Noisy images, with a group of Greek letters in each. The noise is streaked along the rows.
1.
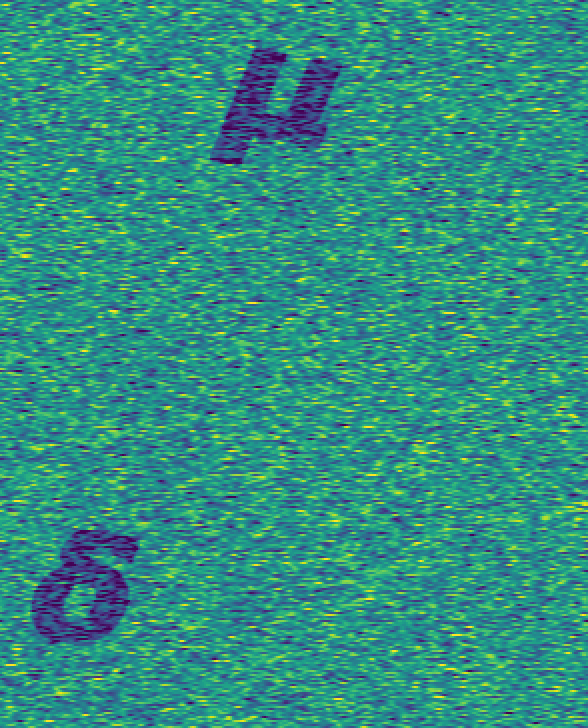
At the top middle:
mu
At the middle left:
nothing
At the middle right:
nothing
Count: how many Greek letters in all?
2
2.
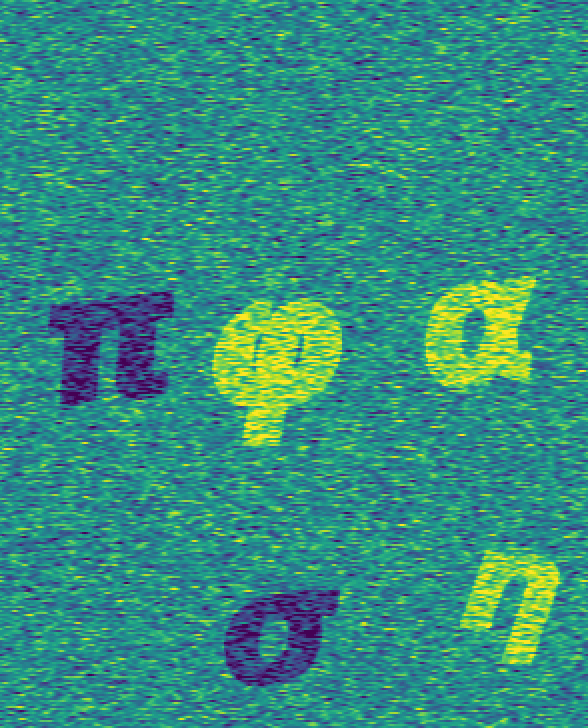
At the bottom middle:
sigma
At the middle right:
alpha
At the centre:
phi
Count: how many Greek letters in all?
5
